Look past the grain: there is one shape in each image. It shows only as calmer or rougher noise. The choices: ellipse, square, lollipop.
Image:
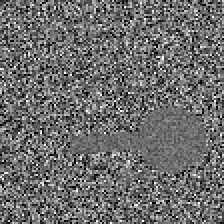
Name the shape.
lollipop
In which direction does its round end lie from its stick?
right
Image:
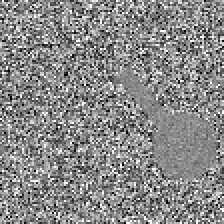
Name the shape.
lollipop
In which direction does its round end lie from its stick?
down and right
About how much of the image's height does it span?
half
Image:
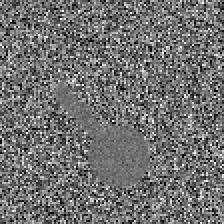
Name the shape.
lollipop
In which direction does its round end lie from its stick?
down and right
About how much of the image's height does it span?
half
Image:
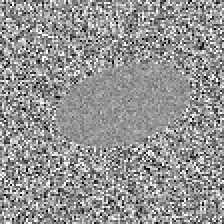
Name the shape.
ellipse
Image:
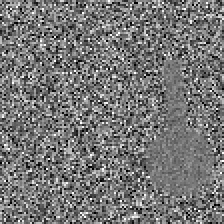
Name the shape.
lollipop
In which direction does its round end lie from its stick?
down
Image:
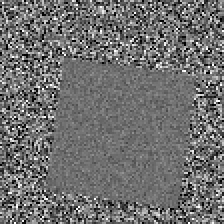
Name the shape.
square
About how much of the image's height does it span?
two thirds
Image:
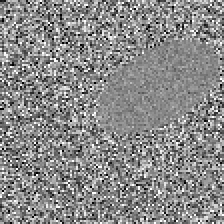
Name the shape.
ellipse
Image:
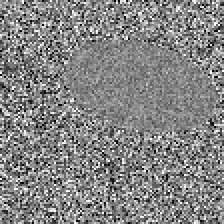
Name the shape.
ellipse
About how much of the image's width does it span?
two thirds
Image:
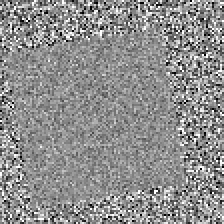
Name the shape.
square
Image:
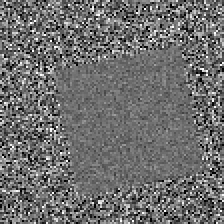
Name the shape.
square
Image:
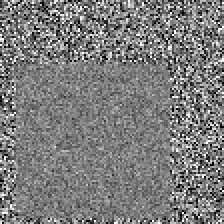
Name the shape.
square
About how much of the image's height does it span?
two thirds
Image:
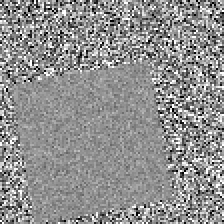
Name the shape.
square
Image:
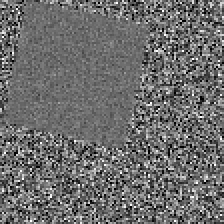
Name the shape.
square
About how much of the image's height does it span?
two thirds
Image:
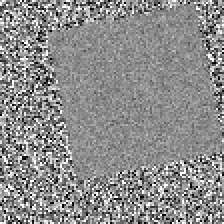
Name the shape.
square
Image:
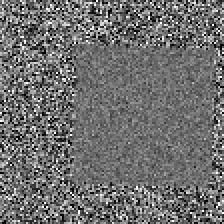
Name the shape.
square
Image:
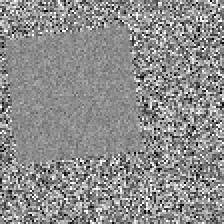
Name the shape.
square
